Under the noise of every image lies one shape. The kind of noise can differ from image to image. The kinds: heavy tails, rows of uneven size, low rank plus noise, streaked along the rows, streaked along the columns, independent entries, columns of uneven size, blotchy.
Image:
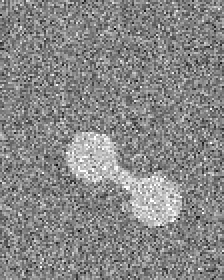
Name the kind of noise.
independent entries
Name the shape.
dumbbell
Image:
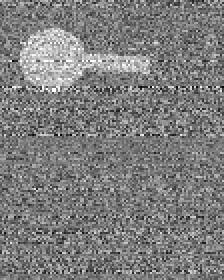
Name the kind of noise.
rows of uneven size
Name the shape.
lollipop
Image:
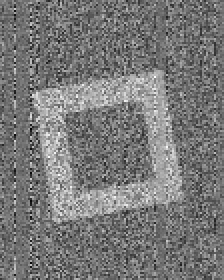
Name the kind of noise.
columns of uneven size
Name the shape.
square frame
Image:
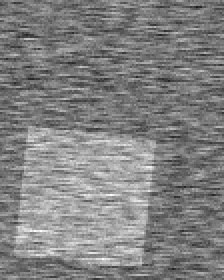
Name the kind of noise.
streaked along the rows
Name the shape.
square
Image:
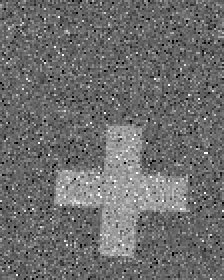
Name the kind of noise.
heavy tails
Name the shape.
cross
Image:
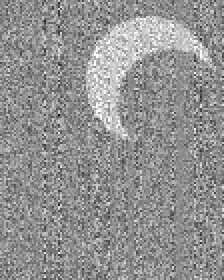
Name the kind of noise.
columns of uneven size
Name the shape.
crescent
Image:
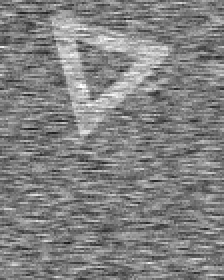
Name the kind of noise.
streaked along the rows
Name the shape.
triangle frame
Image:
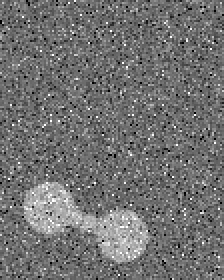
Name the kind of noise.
heavy tails
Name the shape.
dumbbell
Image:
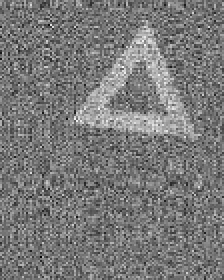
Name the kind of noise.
low rank plus noise
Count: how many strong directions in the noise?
three or four
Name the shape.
triangle frame
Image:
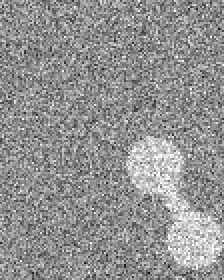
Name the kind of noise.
independent entries
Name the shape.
dumbbell
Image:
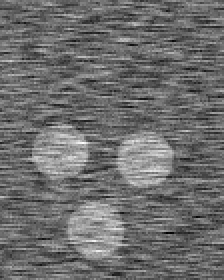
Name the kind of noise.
streaked along the rows
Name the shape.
three dots
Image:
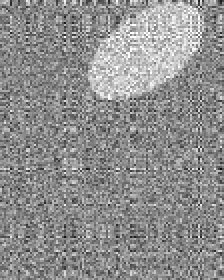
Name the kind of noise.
low rank plus noise
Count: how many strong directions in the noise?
one
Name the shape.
ellipse
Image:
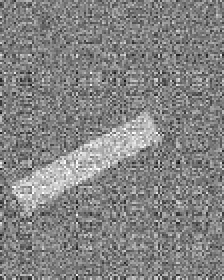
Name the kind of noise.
low rank plus noise
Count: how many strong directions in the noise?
one
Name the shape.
bar
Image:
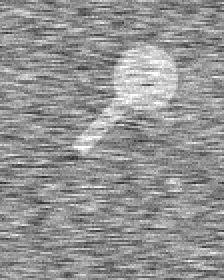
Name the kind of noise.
streaked along the rows
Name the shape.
lollipop
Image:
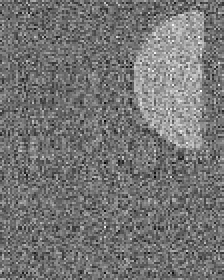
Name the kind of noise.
low rank plus noise
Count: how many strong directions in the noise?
five to eight
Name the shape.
half disc
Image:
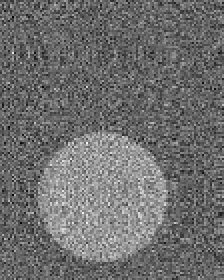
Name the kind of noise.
low rank plus noise
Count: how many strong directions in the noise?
three or four
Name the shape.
disc
